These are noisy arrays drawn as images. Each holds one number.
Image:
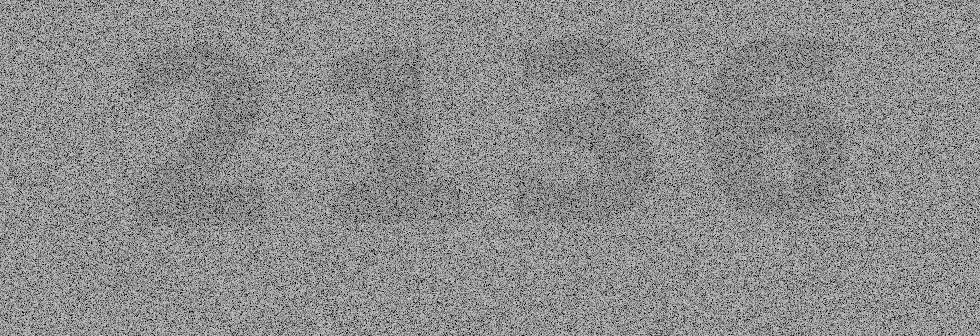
2136
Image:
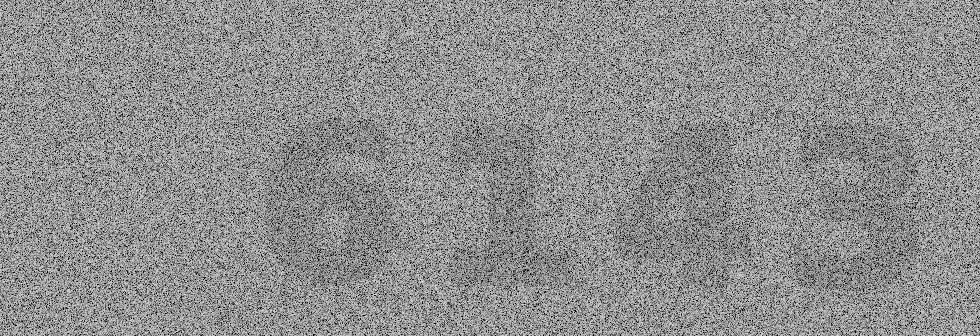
6143
